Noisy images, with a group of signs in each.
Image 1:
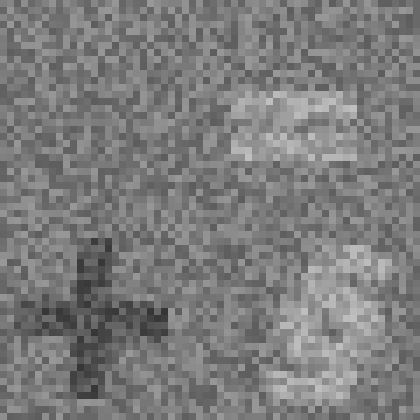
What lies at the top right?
equals sign
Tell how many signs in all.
3
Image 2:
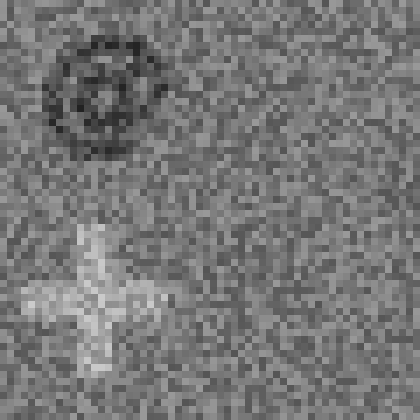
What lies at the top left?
at sign
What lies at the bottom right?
nothing
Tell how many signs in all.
2
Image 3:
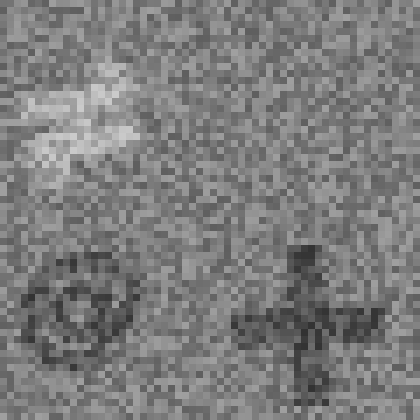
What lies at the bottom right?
plus sign
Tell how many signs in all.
3
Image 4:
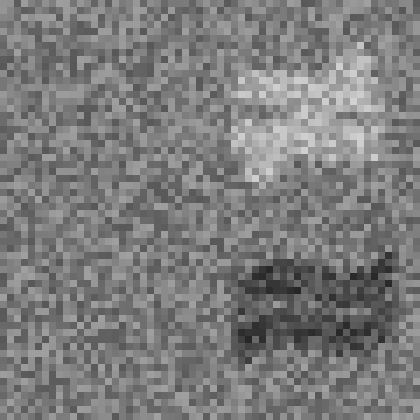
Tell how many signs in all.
2
